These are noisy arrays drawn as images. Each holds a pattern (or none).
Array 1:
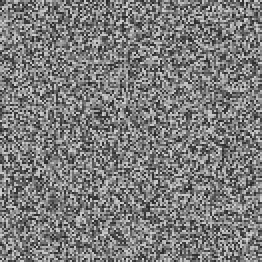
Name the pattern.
only noise
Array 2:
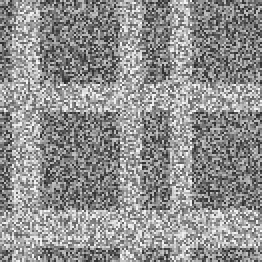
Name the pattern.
bands of rows crossing bands of columns
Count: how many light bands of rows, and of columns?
2 and 3
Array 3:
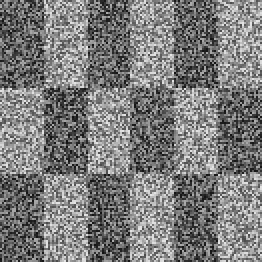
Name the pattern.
a checkerboard
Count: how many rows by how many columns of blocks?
3 by 6
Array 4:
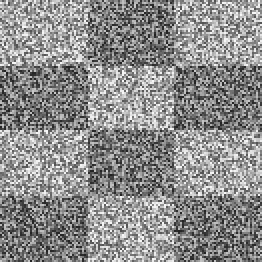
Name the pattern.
a checkerboard
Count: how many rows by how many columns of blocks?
4 by 3
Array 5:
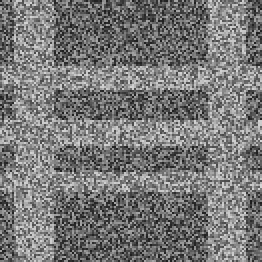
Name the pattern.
bands of rows crossing bands of columns
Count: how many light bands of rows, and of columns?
3 and 2
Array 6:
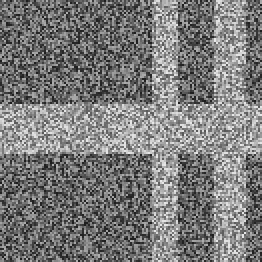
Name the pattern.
bands of rows crossing bands of columns
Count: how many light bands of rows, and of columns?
1 and 2
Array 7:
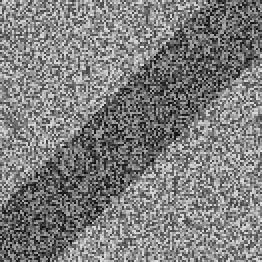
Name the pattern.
a diagonal band
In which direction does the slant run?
bottom left to top right
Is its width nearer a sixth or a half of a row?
a half
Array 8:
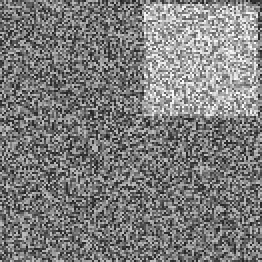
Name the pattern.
one block
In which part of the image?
top right
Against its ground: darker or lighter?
lighter
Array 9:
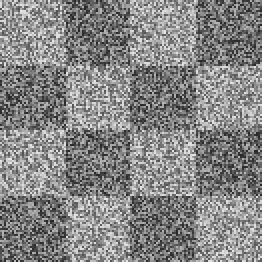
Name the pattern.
a checkerboard
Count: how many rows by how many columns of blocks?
4 by 4
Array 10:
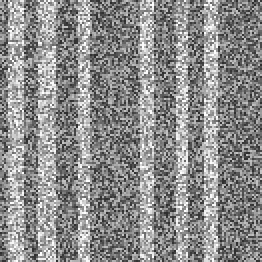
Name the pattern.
bands of columns
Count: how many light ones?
6
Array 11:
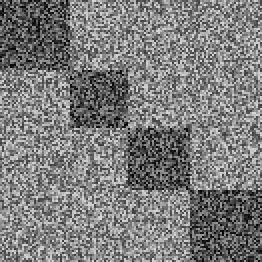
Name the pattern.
blocks along the diagonal
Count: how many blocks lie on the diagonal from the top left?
4
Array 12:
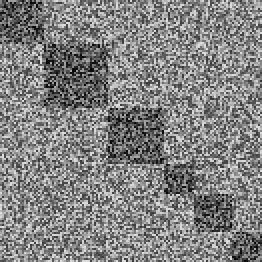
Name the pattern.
blocks along the diagonal
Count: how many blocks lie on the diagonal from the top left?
6
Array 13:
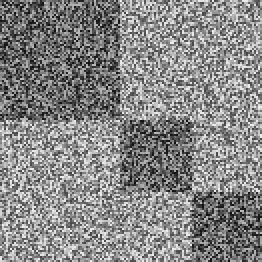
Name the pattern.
blocks along the diagonal
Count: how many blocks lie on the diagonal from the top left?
3
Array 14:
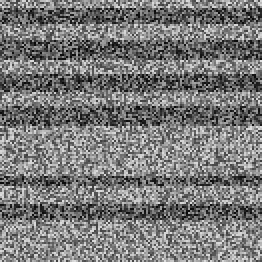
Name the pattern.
bands of rows
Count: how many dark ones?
6
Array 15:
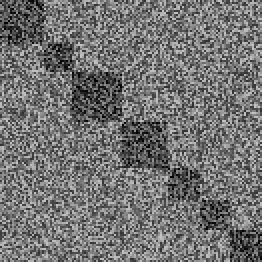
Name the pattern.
blocks along the diagonal
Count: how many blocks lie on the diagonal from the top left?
7
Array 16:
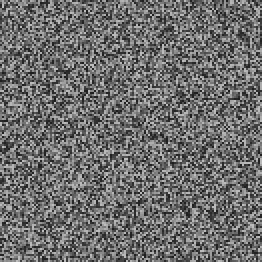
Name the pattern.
only noise
